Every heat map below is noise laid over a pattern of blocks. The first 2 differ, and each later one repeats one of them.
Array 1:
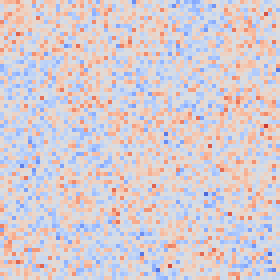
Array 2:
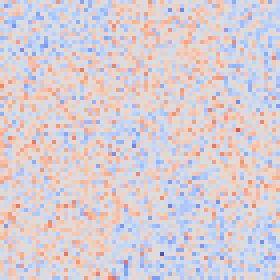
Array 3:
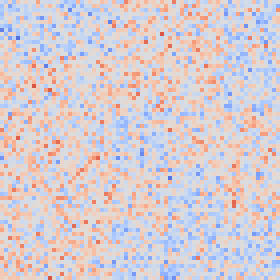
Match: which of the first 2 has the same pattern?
2
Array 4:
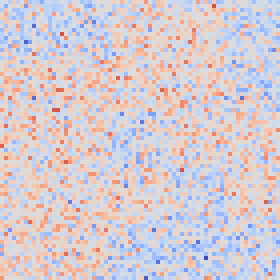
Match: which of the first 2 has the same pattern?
2
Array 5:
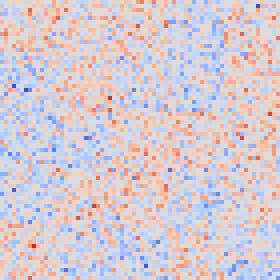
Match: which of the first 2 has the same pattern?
1
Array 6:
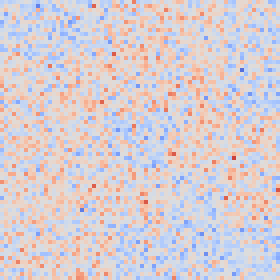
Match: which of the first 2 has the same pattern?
2
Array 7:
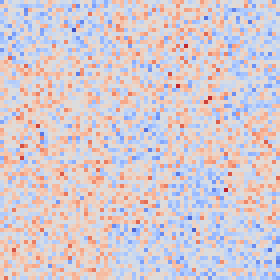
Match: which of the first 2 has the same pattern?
2
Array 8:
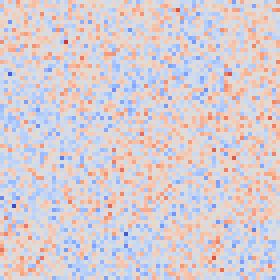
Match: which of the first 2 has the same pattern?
1
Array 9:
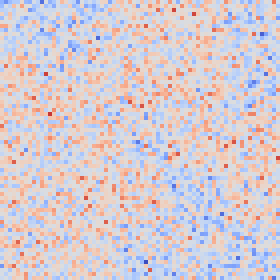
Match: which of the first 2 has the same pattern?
2
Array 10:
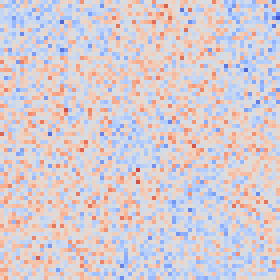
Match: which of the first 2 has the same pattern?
2
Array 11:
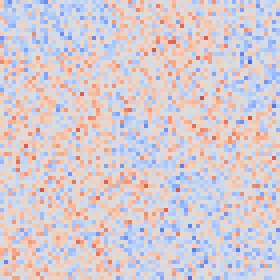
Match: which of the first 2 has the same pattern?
2
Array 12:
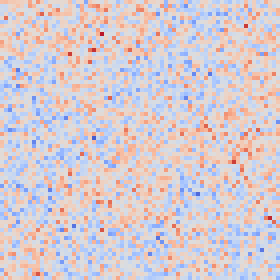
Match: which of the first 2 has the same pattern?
1
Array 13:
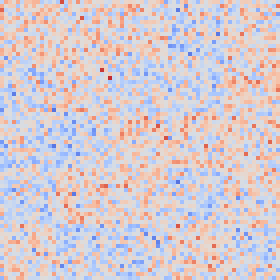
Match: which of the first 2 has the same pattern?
1
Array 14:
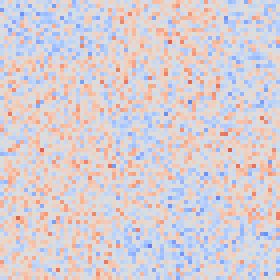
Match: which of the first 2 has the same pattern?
2
